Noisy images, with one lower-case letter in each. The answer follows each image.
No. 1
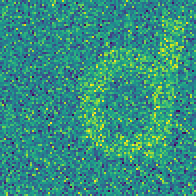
d
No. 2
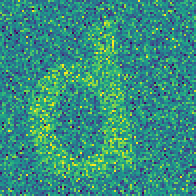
d
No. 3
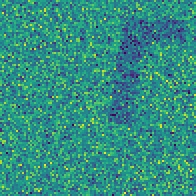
r
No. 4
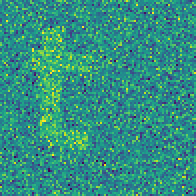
t
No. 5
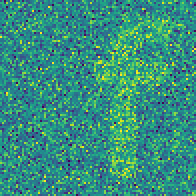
f
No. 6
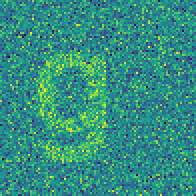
g
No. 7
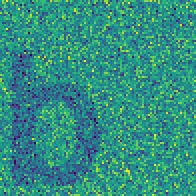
b
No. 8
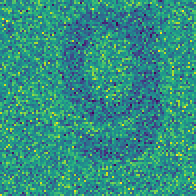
g
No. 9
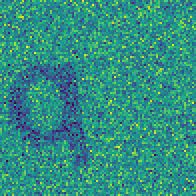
q
